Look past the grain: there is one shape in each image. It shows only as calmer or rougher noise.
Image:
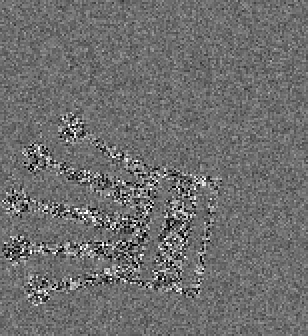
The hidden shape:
chess queen
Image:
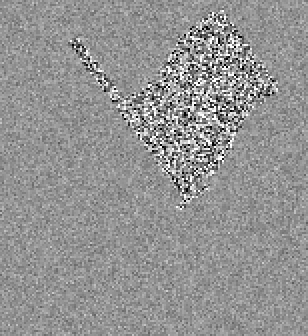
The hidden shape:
flag
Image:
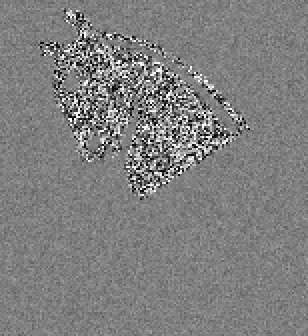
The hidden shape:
chess knight
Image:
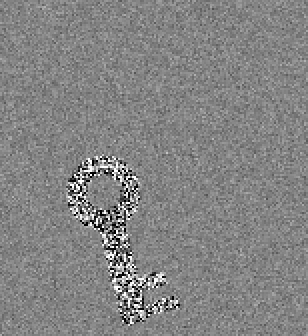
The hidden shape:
key
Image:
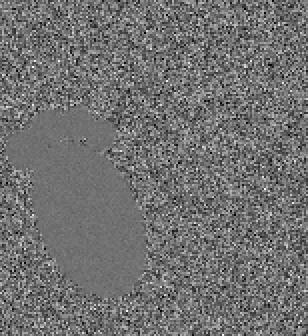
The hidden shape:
footprint
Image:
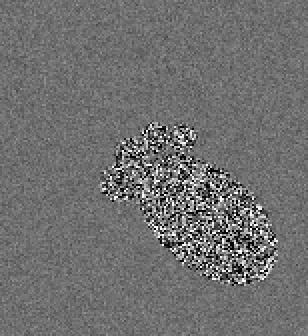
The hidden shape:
footprint
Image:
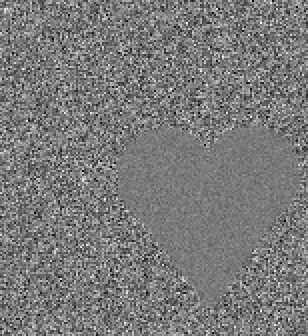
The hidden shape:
heart
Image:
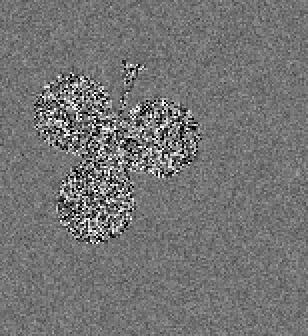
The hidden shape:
club
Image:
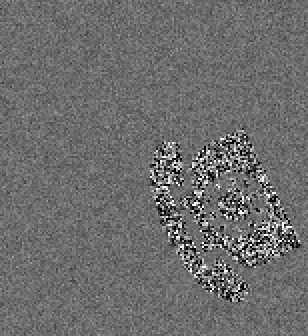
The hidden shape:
telephone
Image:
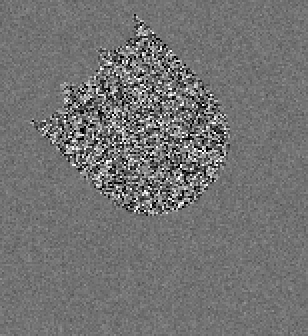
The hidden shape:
ghost
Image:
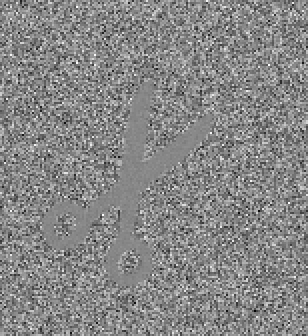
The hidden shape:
pair of scissors
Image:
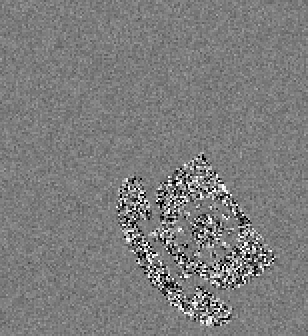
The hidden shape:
telephone
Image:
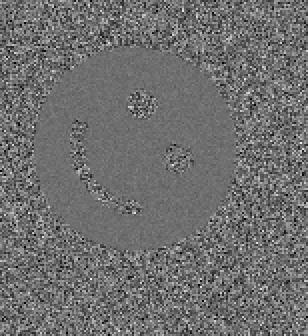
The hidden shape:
smiling face
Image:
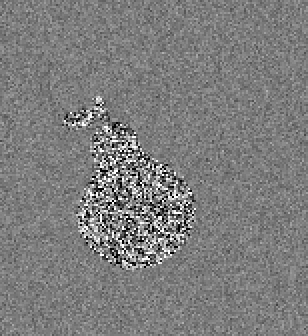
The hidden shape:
pear
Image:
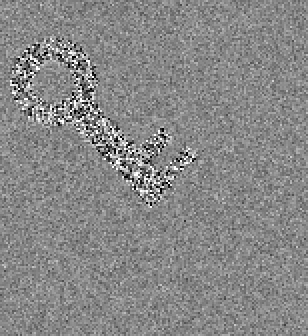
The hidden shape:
key
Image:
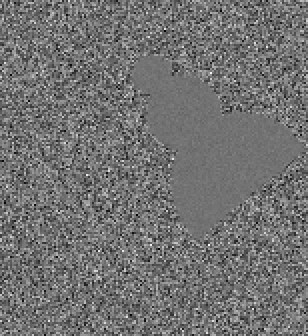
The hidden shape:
chess pawn
